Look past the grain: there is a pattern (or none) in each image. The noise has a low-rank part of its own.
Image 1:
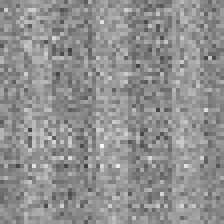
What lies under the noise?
vertical stripes
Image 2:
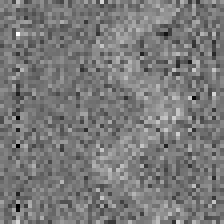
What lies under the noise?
a wavy band
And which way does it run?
top to bottom
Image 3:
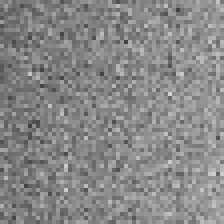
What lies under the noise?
a smooth slope
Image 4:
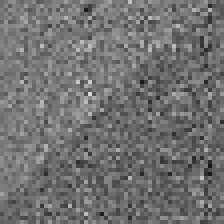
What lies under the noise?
a sharp edge
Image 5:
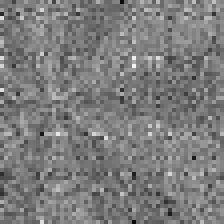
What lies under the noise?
spokes from one point
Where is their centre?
middle left
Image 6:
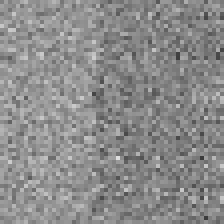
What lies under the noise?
a sharp edge
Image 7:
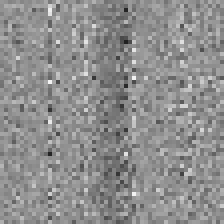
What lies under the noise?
one vertical stripe
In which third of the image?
middle
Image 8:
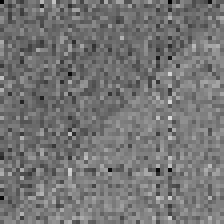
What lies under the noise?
a sharp edge
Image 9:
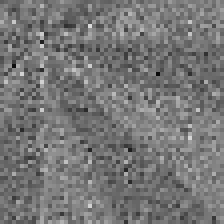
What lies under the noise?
spokes from one point
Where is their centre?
top left
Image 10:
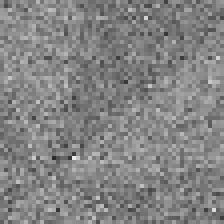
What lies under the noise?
spokes from one point
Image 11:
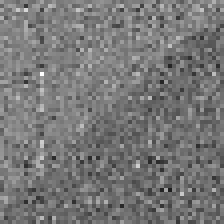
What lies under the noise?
a sharp edge
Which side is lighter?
top left
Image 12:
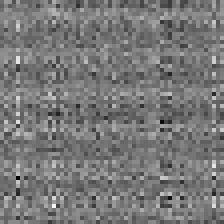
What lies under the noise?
horizontal stripes
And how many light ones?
6
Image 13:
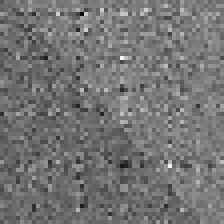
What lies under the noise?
a sharp edge
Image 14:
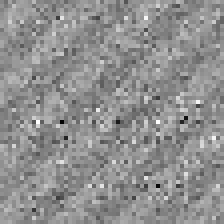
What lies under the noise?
diagonal stripes
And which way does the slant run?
bottom left to top right
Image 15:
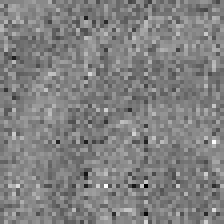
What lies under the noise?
rings round one point
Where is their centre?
bottom right
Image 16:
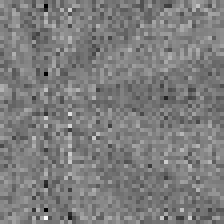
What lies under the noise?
spokes from one point
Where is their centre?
middle left
